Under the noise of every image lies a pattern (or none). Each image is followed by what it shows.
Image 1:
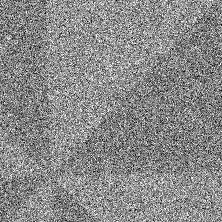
spokes from one point
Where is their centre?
bottom left
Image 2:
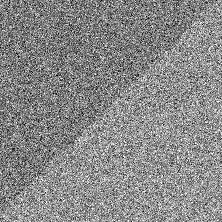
a sharp edge
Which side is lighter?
bottom right
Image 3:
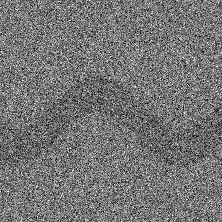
a wavy band
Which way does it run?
left to right
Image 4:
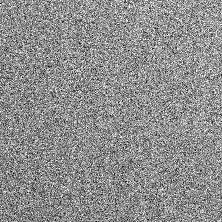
a smooth slope
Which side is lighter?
top right
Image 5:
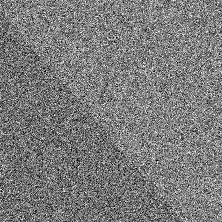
a sharp edge
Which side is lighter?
top right
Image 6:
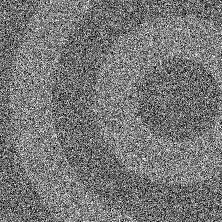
rings round one point
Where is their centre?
middle right
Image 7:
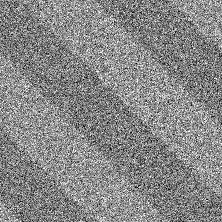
diagonal stripes
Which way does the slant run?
top left to bottom right
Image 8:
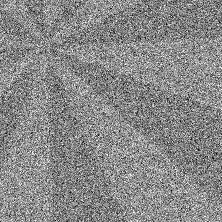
spokes from one point
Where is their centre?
top left
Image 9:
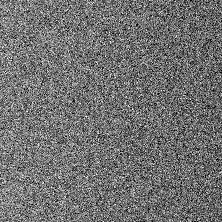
a smooth slope
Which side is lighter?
left
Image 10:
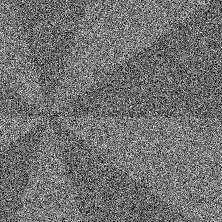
spokes from one point
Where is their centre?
middle left
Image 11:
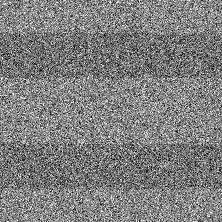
horizontal stripes
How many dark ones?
2
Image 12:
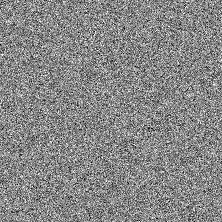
only noise
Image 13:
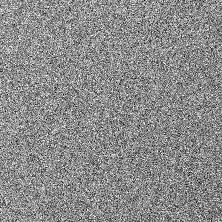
a smooth slope
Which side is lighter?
top left
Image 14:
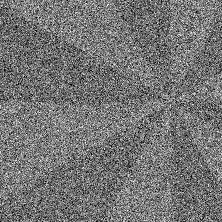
spokes from one point
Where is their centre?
middle right
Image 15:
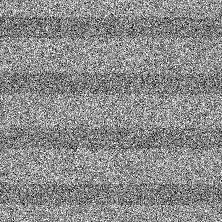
horizontal stripes
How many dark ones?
4
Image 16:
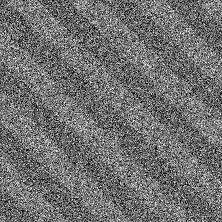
diagonal stripes
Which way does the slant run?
top left to bottom right
